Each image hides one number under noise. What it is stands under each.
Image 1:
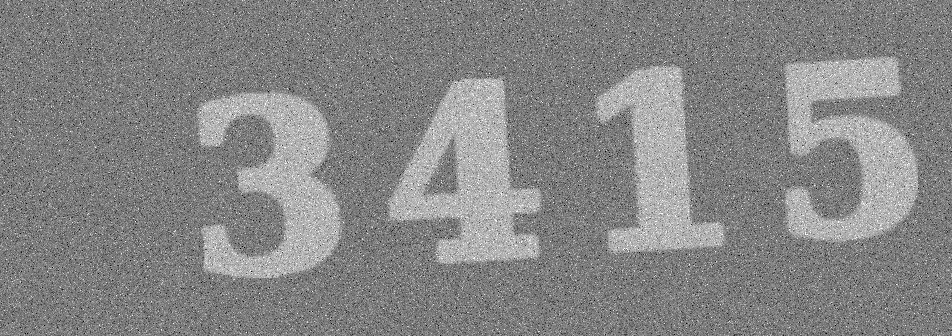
3415
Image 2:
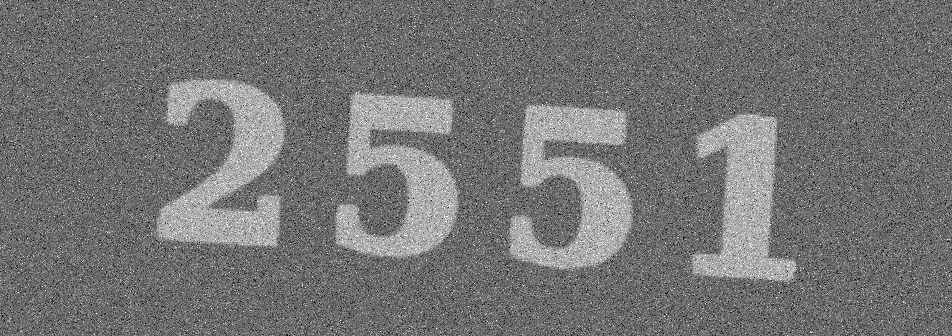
2551
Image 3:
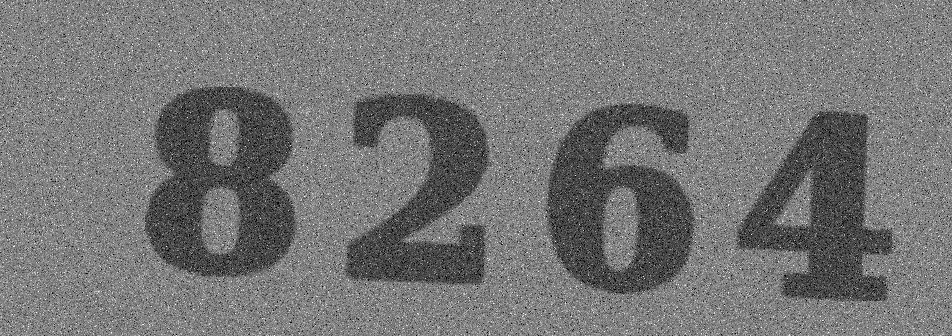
8264
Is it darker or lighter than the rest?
darker
